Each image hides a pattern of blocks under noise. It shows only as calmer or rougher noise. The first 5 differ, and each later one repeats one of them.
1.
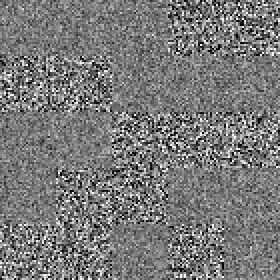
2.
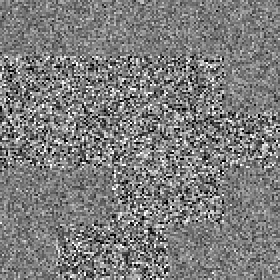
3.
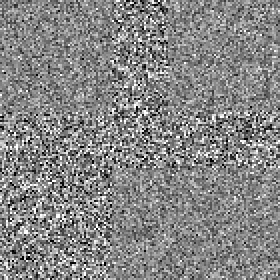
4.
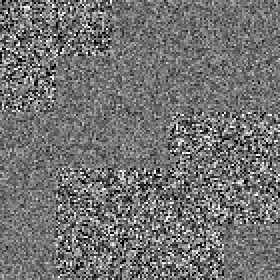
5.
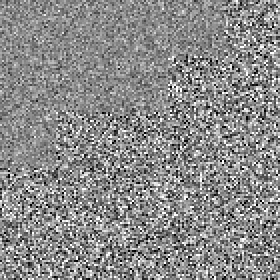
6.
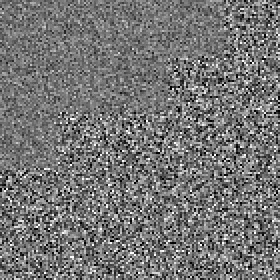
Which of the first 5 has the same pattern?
5
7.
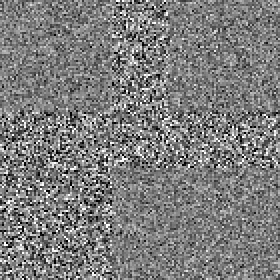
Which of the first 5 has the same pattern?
3
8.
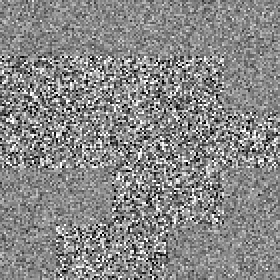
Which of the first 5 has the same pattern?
2
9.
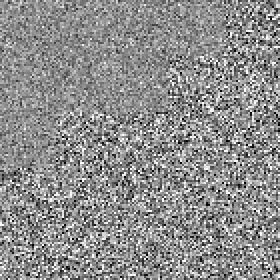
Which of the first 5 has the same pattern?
5
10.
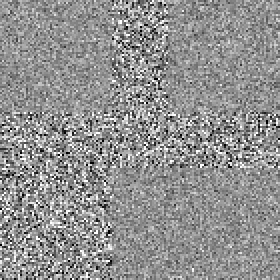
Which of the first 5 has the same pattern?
3
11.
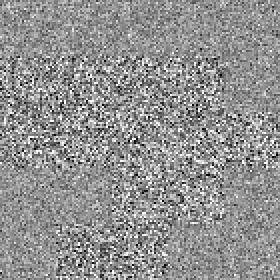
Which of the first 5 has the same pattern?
2
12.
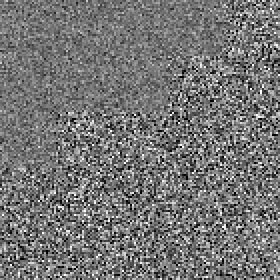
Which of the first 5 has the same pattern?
5
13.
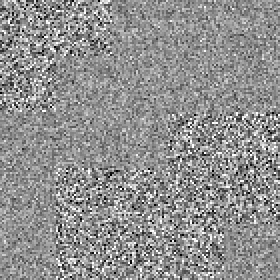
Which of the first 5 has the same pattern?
4
